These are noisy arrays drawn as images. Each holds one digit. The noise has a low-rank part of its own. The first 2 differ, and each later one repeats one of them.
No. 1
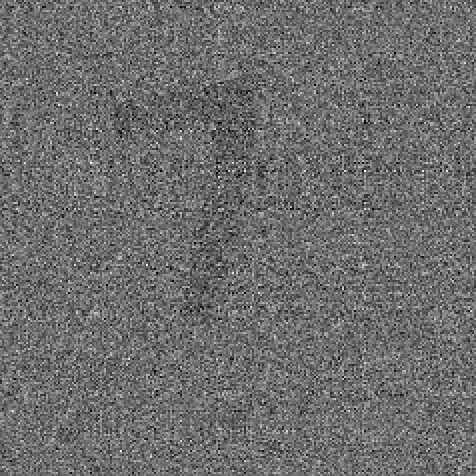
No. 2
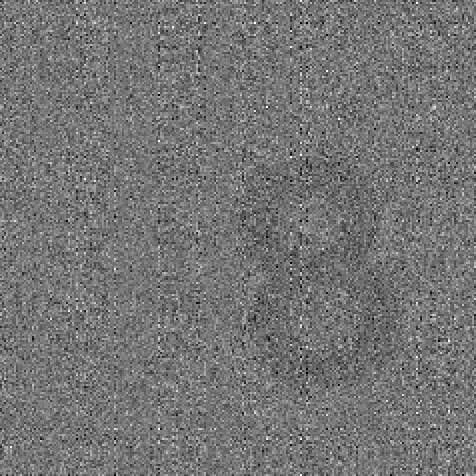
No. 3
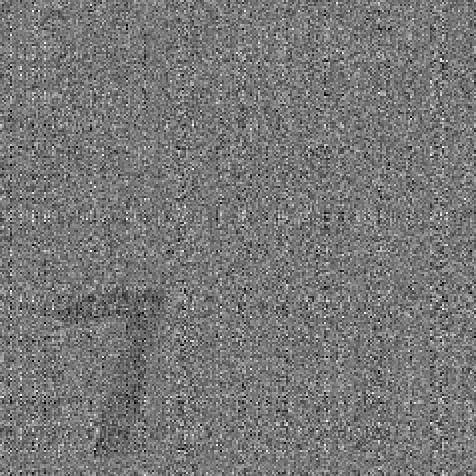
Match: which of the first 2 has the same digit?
1
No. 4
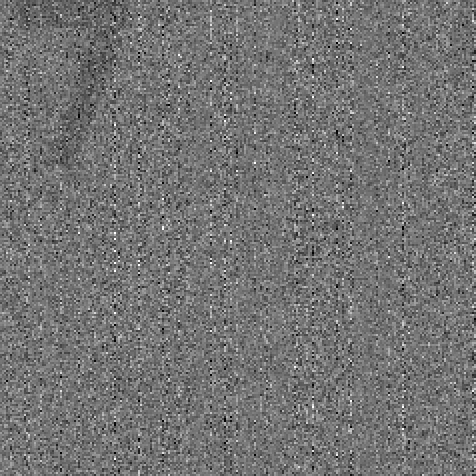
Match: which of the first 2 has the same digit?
1
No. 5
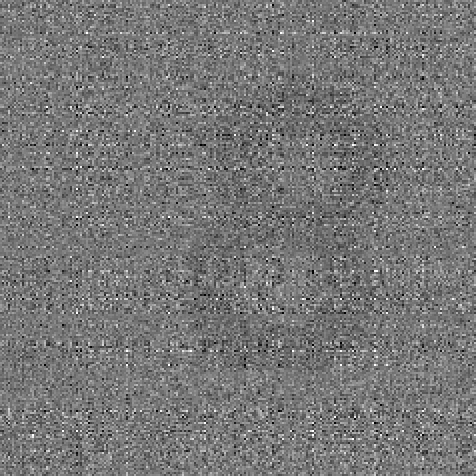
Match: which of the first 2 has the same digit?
2
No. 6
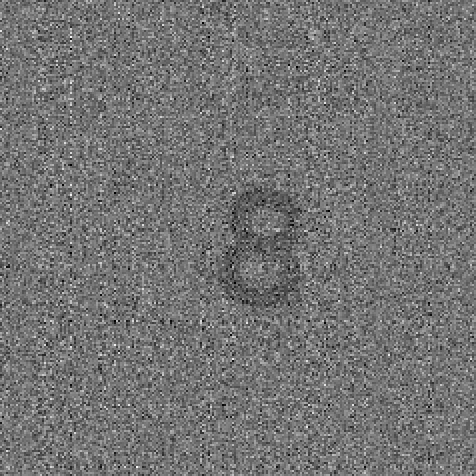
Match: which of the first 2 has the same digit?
2
